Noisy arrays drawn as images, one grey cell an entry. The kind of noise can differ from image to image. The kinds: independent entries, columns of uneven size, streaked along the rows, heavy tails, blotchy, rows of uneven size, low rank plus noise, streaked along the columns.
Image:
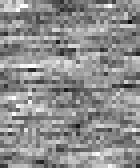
streaked along the rows
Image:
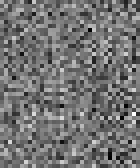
low rank plus noise
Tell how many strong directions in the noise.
three or four
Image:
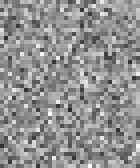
independent entries
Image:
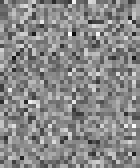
low rank plus noise
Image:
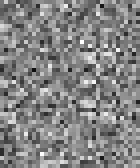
low rank plus noise
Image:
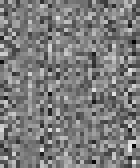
columns of uneven size
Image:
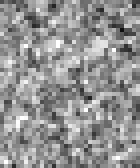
blotchy
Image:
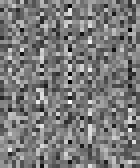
columns of uneven size
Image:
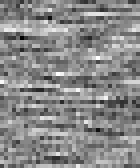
streaked along the rows
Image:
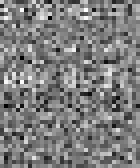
low rank plus noise
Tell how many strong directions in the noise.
three or four
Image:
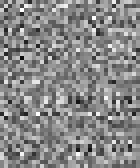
low rank plus noise
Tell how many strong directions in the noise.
two
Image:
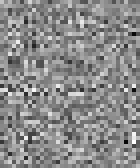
low rank plus noise
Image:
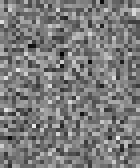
independent entries
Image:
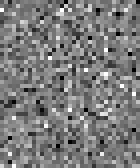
heavy tails
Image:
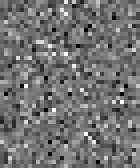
heavy tails
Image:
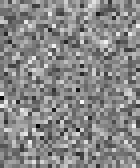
independent entries
